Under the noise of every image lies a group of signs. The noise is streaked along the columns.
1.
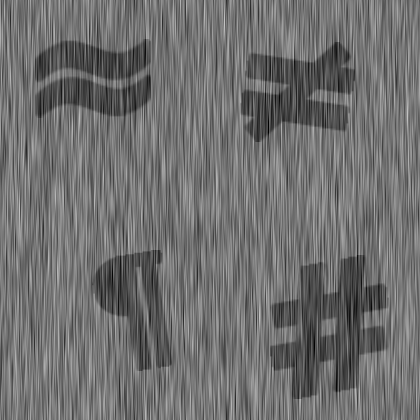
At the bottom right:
hash sign
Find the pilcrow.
bottom left
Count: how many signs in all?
4
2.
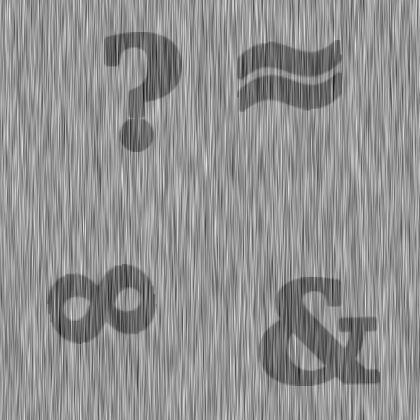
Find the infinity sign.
bottom left
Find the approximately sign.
top right
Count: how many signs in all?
4
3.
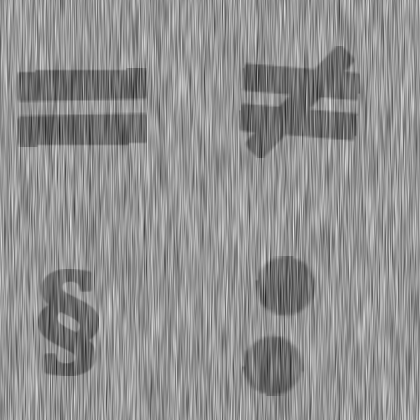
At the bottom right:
colon
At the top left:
equals sign
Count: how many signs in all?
4
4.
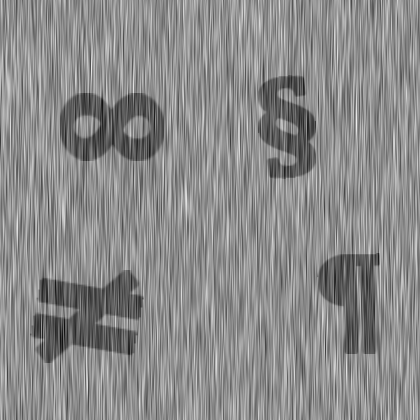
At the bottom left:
not-equal sign
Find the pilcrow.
bottom right
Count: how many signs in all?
4
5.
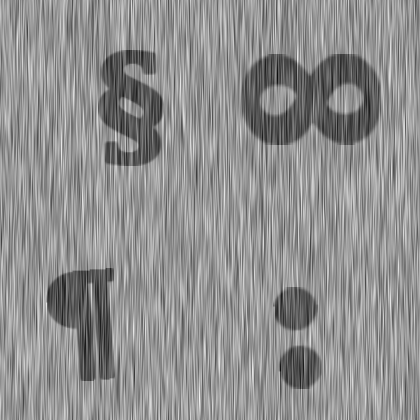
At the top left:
section sign
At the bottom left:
pilcrow
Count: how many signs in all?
4
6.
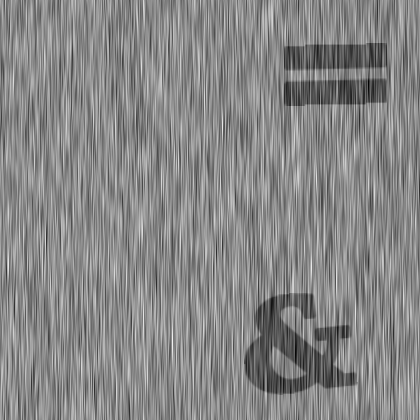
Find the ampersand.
bottom right
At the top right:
equals sign
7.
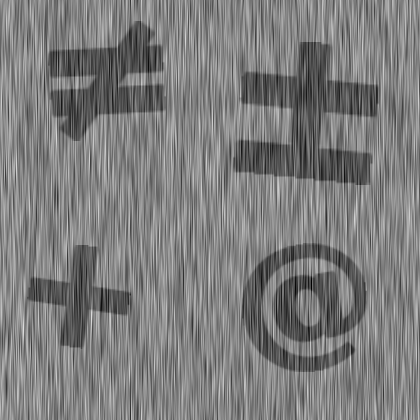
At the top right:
plus-minus sign
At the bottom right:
at sign
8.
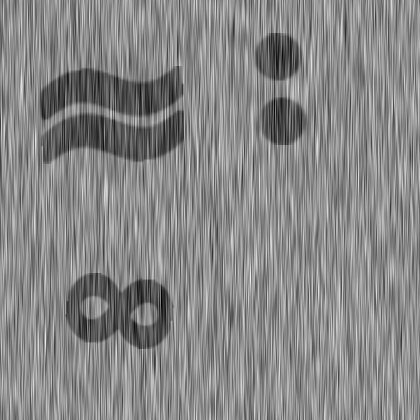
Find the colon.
top right
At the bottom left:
infinity sign
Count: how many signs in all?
3
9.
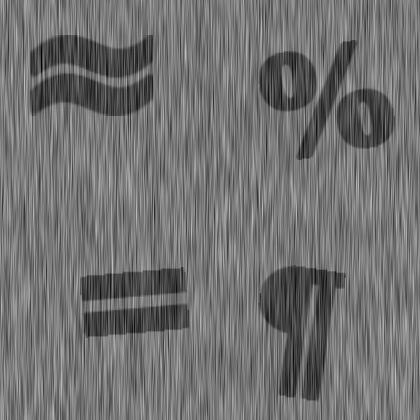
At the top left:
approximately sign
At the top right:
percent sign
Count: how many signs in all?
4
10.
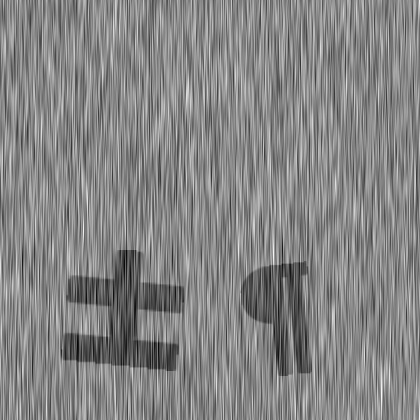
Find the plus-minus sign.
bottom left
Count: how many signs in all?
2
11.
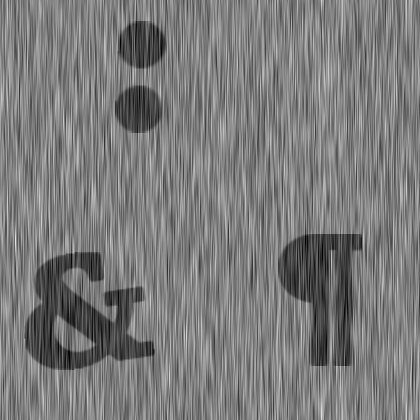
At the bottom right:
pilcrow
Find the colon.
top left
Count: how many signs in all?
3
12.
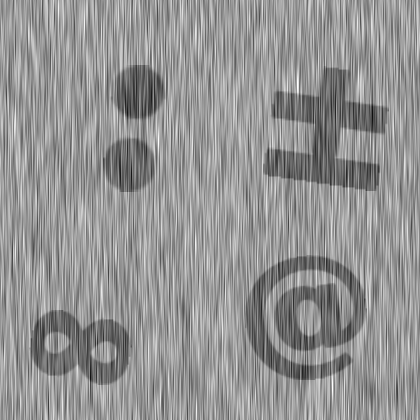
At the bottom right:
at sign
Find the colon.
top left
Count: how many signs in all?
4
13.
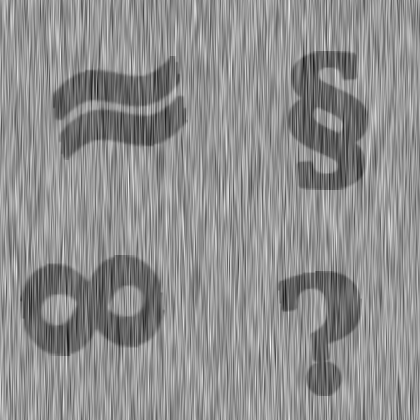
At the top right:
section sign
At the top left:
approximately sign
